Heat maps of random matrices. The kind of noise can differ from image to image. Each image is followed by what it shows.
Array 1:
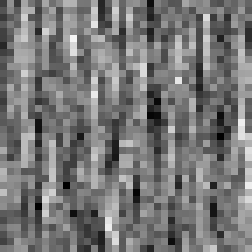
streaked along the columns
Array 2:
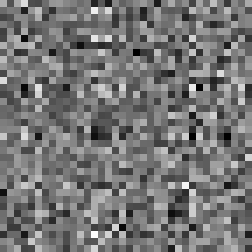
low rank plus noise
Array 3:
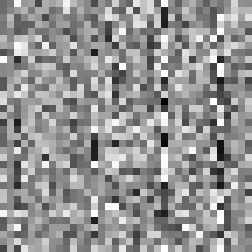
columns of uneven size
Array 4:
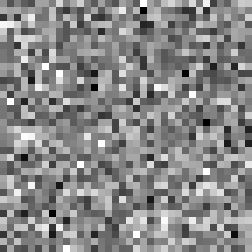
low rank plus noise
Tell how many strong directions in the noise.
five to eight
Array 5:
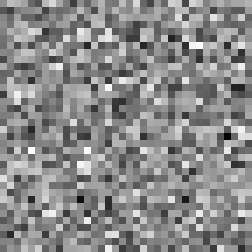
low rank plus noise
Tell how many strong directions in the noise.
one
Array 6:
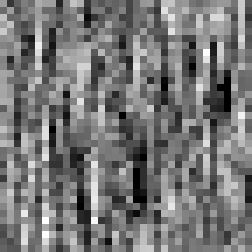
streaked along the columns
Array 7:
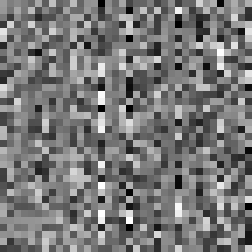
columns of uneven size
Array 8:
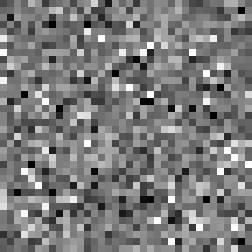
heavy tails
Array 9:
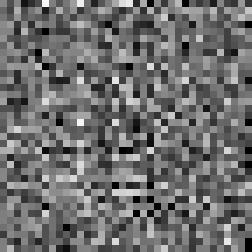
low rank plus noise
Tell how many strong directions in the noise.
three or four
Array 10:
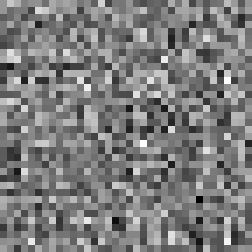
low rank plus noise
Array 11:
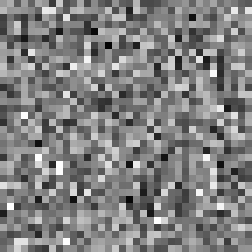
independent entries
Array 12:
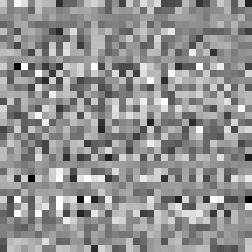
rows of uneven size
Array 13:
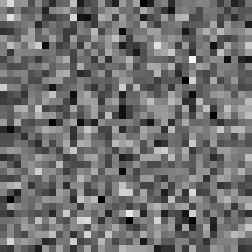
low rank plus noise
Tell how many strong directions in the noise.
two
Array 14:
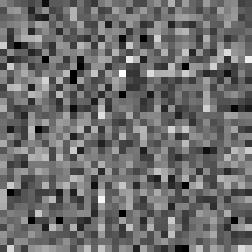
low rank plus noise
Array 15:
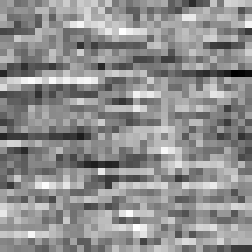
streaked along the rows
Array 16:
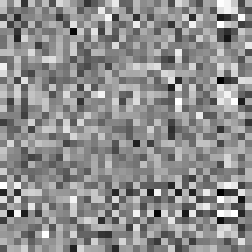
low rank plus noise
